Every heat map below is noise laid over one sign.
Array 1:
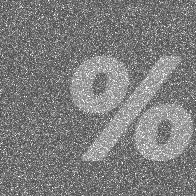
percent sign
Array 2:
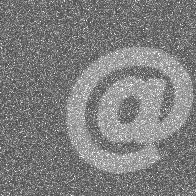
at sign
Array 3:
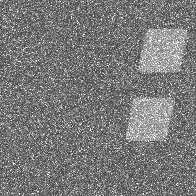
colon
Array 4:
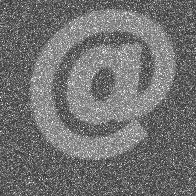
at sign
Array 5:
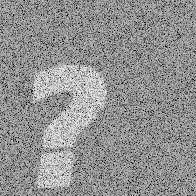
question mark
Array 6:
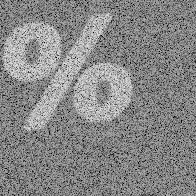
percent sign
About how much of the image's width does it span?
two thirds
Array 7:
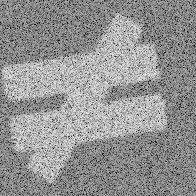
not-equal sign
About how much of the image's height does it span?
nearly all
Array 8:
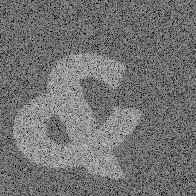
ampersand
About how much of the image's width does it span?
two thirds
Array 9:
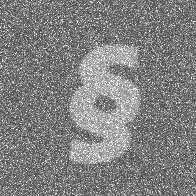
section sign
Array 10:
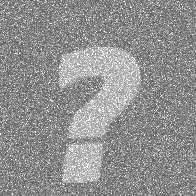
question mark
